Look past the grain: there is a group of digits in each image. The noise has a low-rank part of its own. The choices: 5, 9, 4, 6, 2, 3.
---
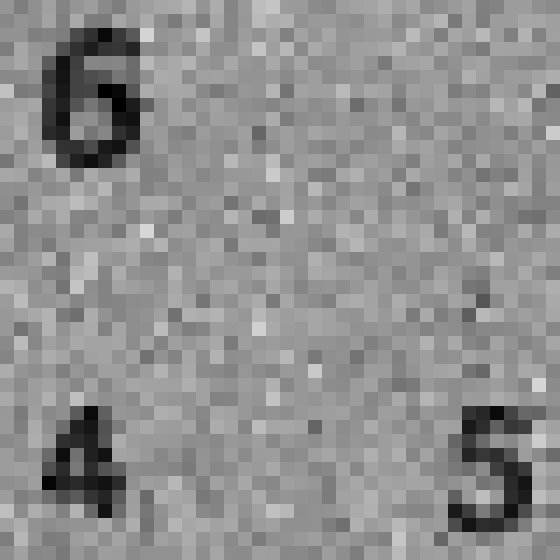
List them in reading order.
top left: 6; bottom left: 4; bottom right: 5
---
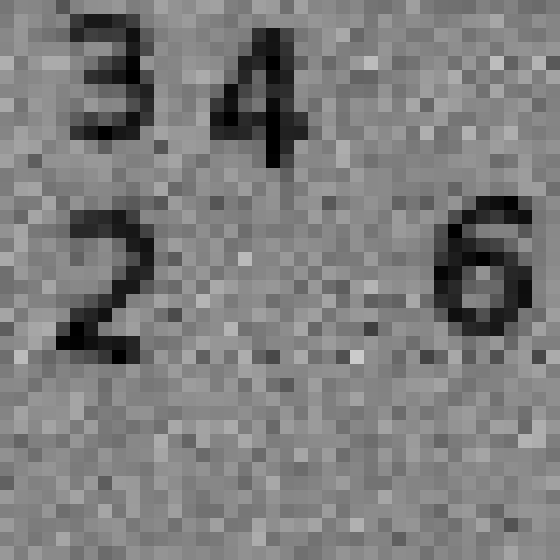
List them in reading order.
top left: 3; top middle: 4; middle left: 2; middle right: 6
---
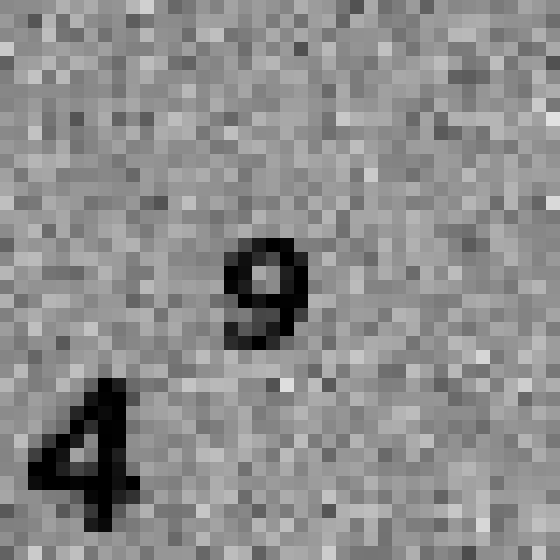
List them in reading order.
centre: 9; bottom left: 4
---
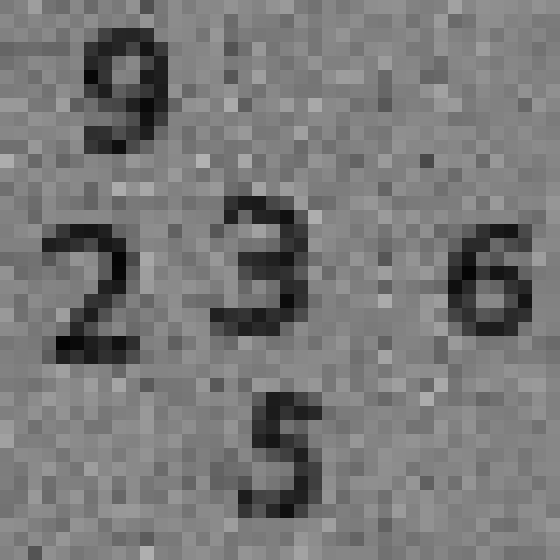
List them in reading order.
top left: 9; middle left: 2; centre: 3; middle right: 6; bottom middle: 5
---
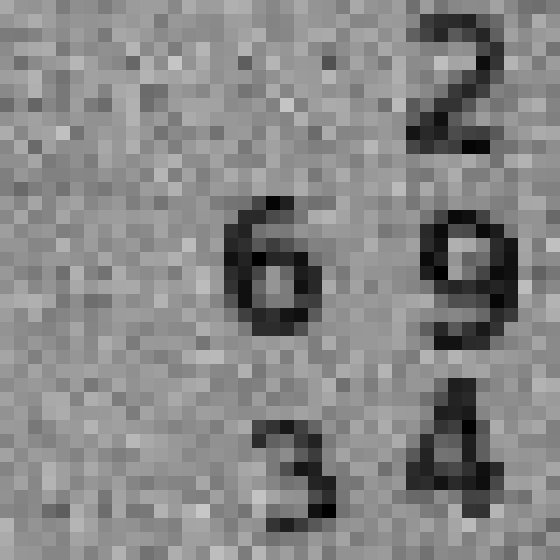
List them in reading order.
top right: 2; centre: 6; middle right: 9; bottom middle: 3; bottom right: 4
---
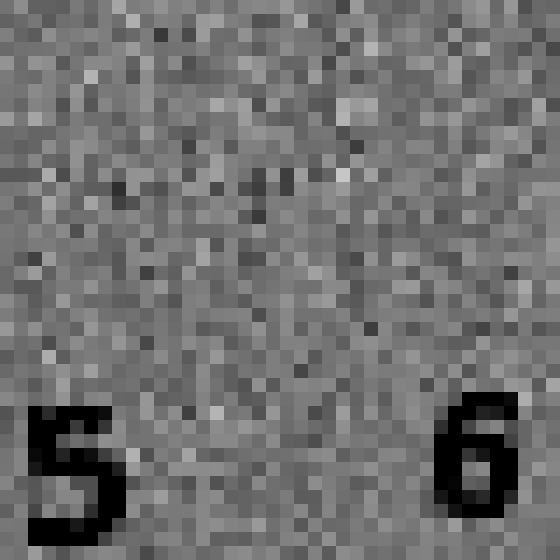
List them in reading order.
bottom left: 5; bottom right: 6
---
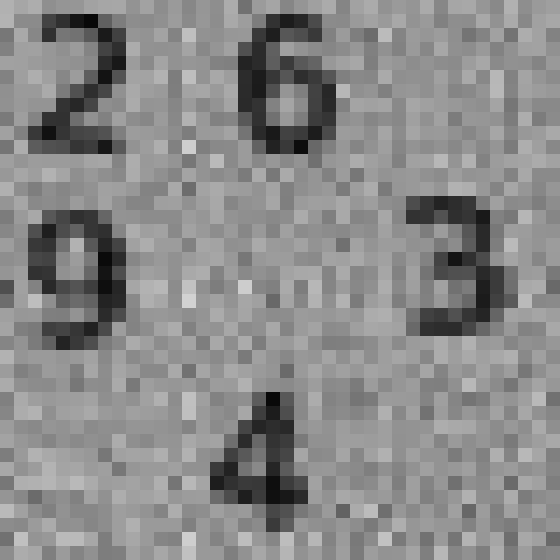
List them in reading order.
top left: 2; top middle: 6; middle left: 9; middle right: 3; bottom middle: 4
